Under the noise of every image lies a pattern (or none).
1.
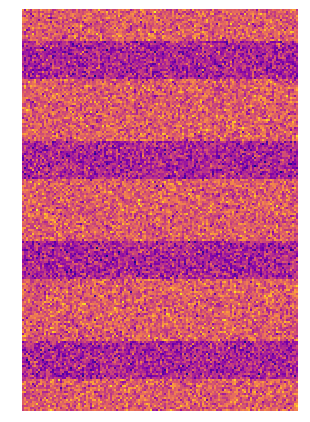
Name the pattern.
horizontal stripes
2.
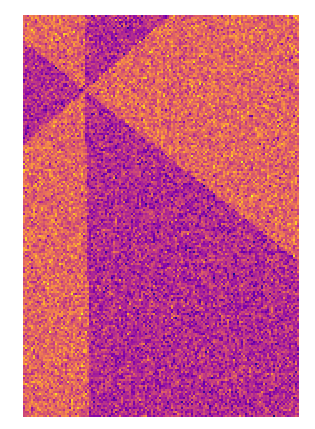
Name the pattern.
spokes from one point
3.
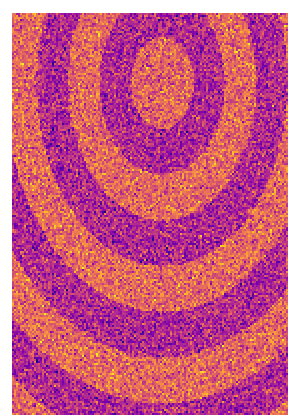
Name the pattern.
rings round one point
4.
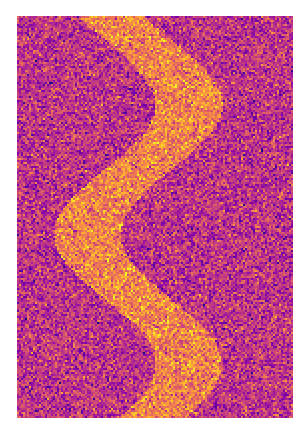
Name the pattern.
a wavy band
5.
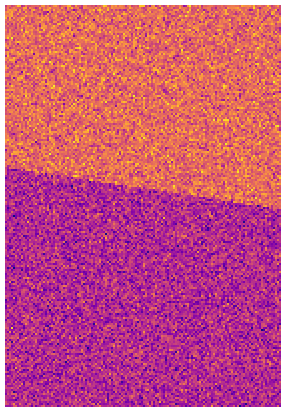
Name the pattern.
a sharp edge
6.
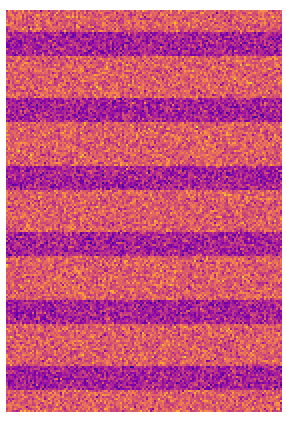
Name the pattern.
horizontal stripes
